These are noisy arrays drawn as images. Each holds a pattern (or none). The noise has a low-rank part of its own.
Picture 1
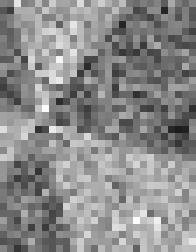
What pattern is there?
spokes from one point
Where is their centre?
middle left
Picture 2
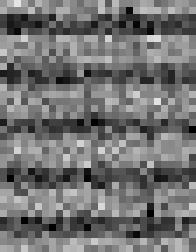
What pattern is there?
horizontal stripes
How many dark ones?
5
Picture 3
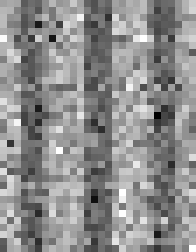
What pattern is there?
vertical stripes
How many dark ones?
3
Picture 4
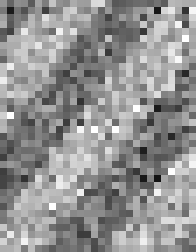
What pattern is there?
diagonal stripes
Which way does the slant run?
bottom left to top right
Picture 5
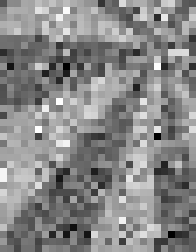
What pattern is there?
spokes from one point
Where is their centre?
top right
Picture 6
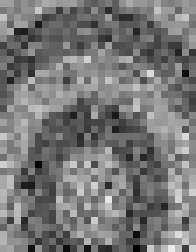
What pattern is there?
rings round one point
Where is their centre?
bottom middle
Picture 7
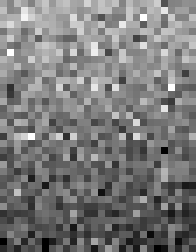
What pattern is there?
a smooth slope
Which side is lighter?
top
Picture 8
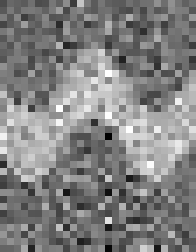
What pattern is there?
a wavy band
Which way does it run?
left to right
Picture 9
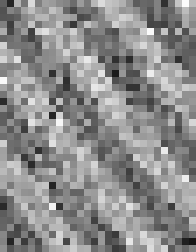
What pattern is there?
diagonal stripes
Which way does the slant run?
top left to bottom right
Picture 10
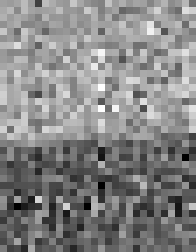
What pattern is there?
a sharp edge
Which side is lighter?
top
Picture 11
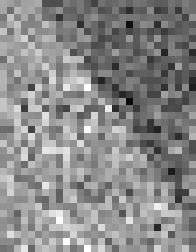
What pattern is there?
a sharp edge
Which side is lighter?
bottom left
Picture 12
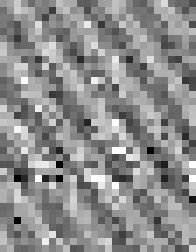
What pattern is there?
diagonal stripes
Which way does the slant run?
top left to bottom right
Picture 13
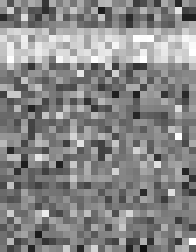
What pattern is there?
one horizontal stripe
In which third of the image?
top
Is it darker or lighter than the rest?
lighter
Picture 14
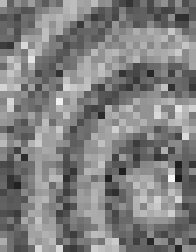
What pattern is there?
rings round one point
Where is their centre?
bottom right
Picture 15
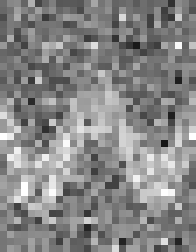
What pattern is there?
a wavy band
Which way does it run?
left to right
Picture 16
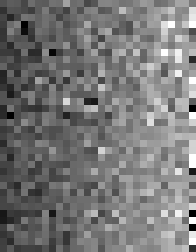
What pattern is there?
a smooth slope
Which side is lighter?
right
